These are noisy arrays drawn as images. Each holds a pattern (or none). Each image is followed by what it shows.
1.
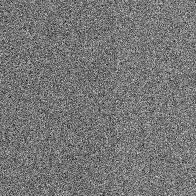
a sharp edge
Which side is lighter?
right
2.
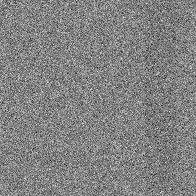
one vertical stripe
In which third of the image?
right
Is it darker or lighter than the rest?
darker
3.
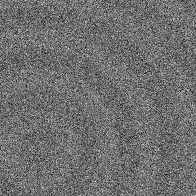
rings round one point
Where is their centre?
bottom left
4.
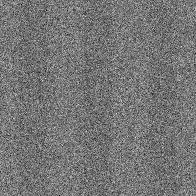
vertical stripes
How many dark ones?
3
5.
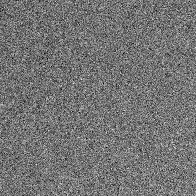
a smooth slope
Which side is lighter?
bottom right
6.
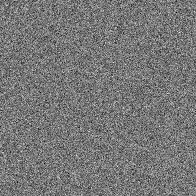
only noise
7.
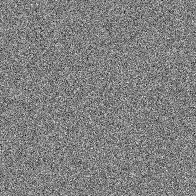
only noise
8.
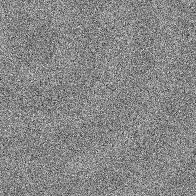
rings round one point
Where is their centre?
top left
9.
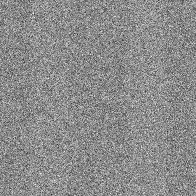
vertical stripes
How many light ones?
2
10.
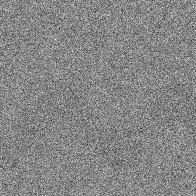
a wavy band
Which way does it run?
left to right
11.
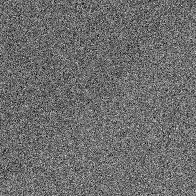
a sharp edge
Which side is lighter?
bottom right
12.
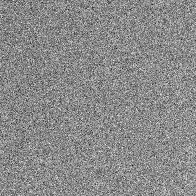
a smooth slope
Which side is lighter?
bottom right
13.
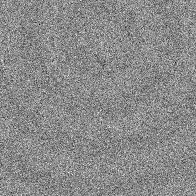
rings round one point
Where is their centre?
top middle
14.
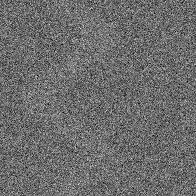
a wavy band
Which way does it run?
top to bottom
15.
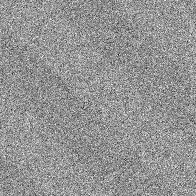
diagonal stripes
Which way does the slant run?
top left to bottom right
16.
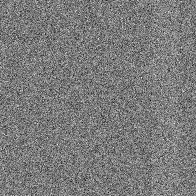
one vertical stripe
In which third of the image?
right
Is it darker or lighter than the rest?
lighter
